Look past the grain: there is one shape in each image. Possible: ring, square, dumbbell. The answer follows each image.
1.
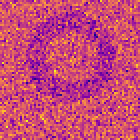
ring
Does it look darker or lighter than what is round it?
darker
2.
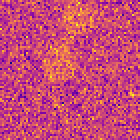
dumbbell
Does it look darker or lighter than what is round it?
lighter
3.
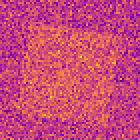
square
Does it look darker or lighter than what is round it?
lighter
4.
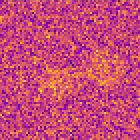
dumbbell
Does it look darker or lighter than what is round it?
lighter
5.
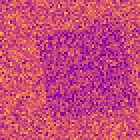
square
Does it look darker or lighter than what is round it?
darker
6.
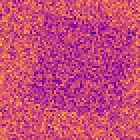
square
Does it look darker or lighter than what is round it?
darker
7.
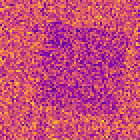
square
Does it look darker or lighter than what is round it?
darker
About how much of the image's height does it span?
two thirds
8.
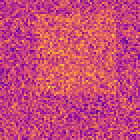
square
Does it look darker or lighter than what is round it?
lighter
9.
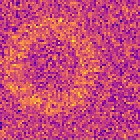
ring
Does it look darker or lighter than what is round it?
lighter
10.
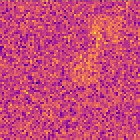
dumbbell
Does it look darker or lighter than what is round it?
lighter
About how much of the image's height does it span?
half
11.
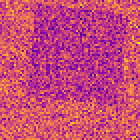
square
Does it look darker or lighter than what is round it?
darker
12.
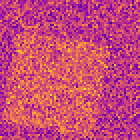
square
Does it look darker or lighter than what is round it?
lighter
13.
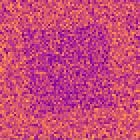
square
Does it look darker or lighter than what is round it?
darker
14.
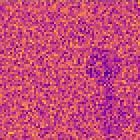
dumbbell
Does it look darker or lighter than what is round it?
darker
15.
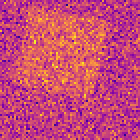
square
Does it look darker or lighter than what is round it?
lighter
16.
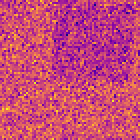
square
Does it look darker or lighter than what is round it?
darker
